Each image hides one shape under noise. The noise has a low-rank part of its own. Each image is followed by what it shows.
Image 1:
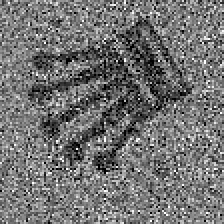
chess queen
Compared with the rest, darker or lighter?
darker
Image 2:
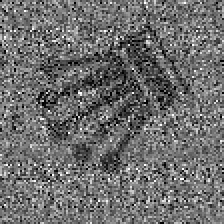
chess queen
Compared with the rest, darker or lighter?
darker
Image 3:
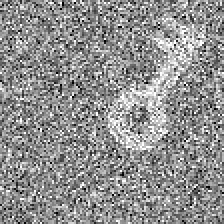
key
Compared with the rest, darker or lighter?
lighter
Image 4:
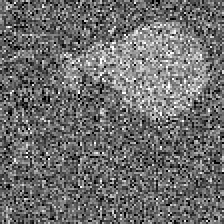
pear
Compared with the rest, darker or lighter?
lighter
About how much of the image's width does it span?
two thirds
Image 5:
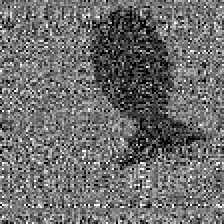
fish
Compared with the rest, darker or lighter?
darker
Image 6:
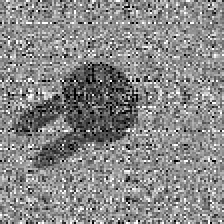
rabbit's head
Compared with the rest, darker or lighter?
darker
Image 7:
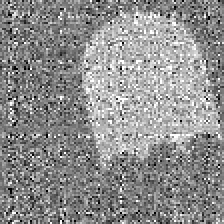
ghost
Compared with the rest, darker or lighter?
lighter
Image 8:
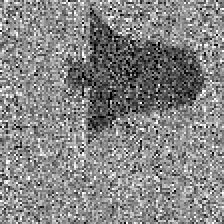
bell
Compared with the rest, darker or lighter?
darker
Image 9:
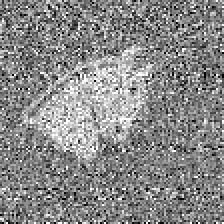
chess knight
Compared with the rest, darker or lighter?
lighter
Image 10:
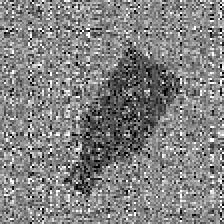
bottle
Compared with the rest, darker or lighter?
darker
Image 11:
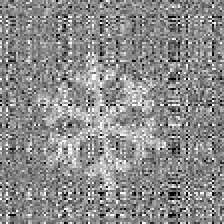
snowflake
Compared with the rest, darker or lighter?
lighter
